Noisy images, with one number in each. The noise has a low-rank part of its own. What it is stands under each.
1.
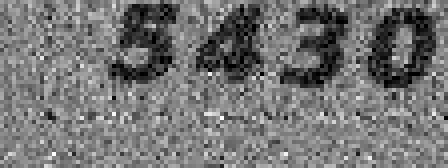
5430
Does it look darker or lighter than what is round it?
darker
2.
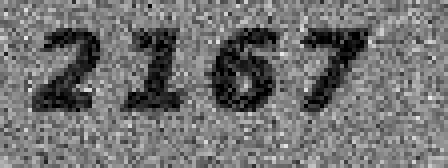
2167
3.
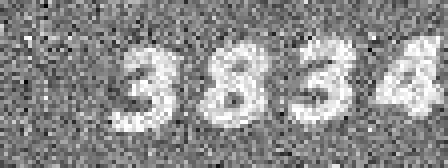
3834
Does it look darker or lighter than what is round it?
lighter
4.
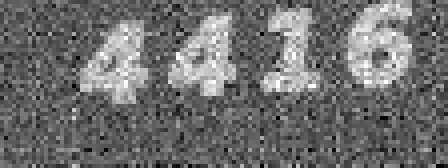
4416
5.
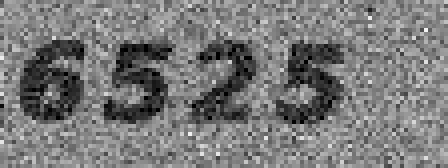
6525
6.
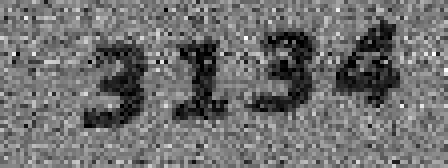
3134
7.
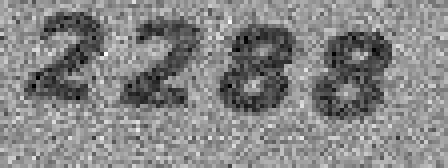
2288
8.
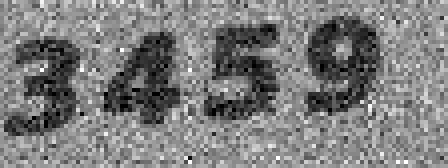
3459
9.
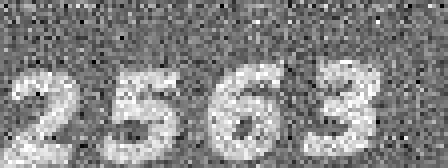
2563
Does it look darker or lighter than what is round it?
lighter
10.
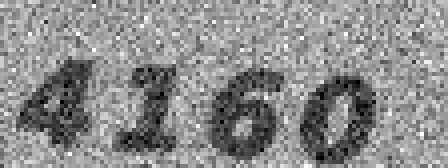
4160
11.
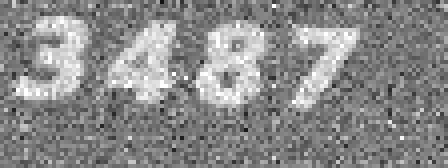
3487
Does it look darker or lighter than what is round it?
lighter
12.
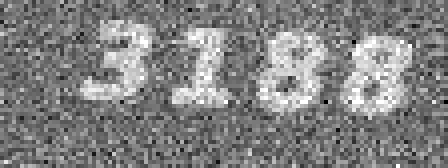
3188
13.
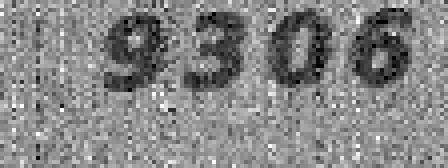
9306
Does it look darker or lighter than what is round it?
darker
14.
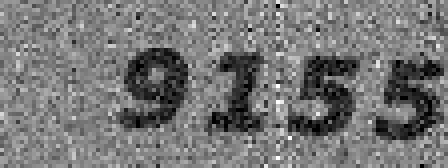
9155
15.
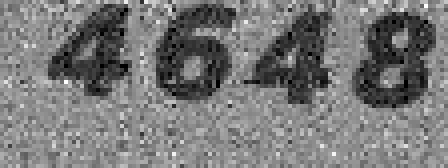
4648
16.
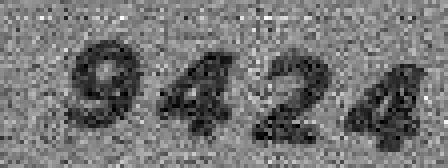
9424
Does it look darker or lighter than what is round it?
darker
